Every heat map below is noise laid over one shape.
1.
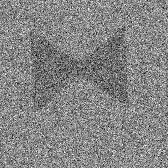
bow tie
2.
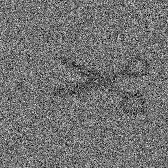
pair of scissors
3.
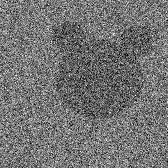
bear's head
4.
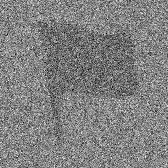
flag
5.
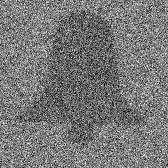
bell
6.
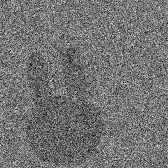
rabbit's head
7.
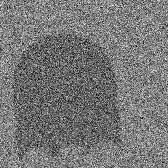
ghost
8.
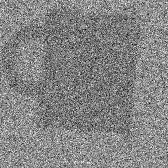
cup
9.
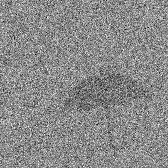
umbrella
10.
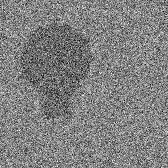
light bulb
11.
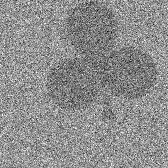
club
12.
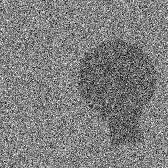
light bulb
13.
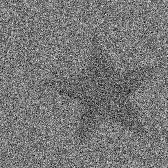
star
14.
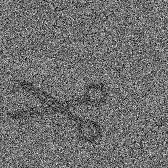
pair of scissors
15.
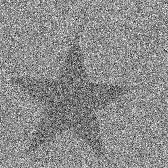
star
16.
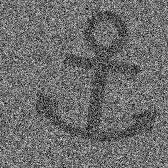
anchor
